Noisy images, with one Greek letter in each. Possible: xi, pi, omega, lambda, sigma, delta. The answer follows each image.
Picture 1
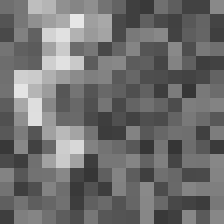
xi
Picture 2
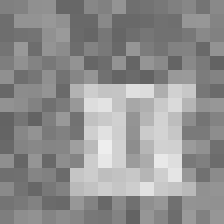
pi
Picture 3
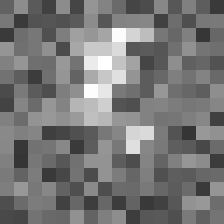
xi
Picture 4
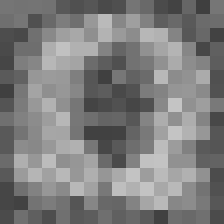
omega
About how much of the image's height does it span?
nearly all
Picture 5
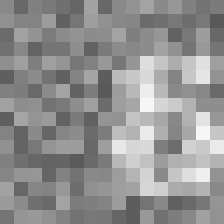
delta
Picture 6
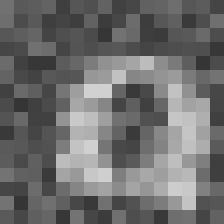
omega
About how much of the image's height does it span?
two thirds
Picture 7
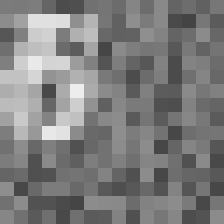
delta
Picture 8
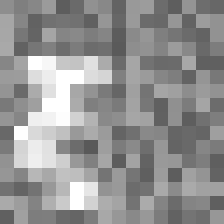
xi
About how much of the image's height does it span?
two thirds
